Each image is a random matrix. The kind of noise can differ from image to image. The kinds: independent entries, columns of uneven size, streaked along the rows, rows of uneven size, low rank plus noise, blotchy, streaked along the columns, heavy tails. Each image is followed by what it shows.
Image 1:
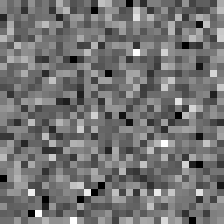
heavy tails
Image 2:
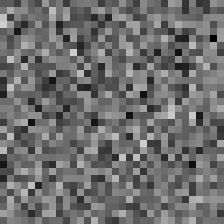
independent entries
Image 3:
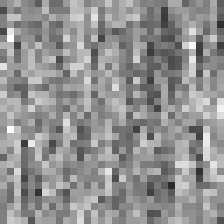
streaked along the columns
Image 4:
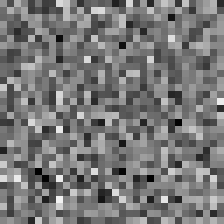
low rank plus noise
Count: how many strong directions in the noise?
two
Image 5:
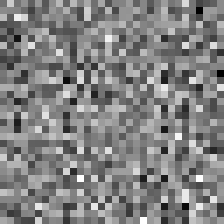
low rank plus noise
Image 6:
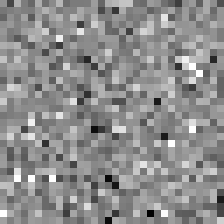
heavy tails
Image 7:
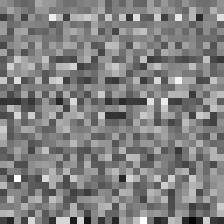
rows of uneven size
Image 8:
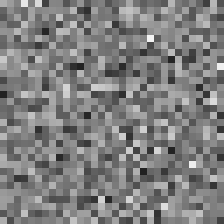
independent entries
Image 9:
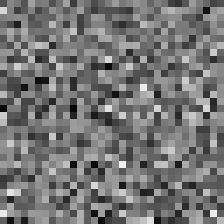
low rank plus noise
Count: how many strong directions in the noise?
three or four
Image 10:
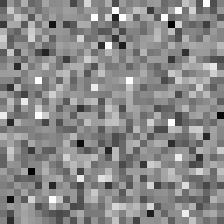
heavy tails
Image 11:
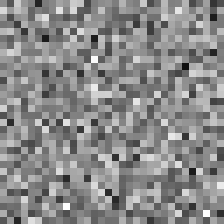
independent entries
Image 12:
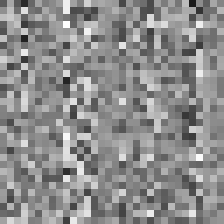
columns of uneven size
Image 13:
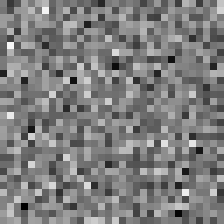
independent entries
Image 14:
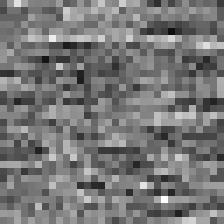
streaked along the rows
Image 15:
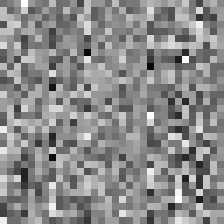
columns of uneven size
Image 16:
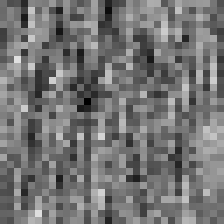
streaked along the columns
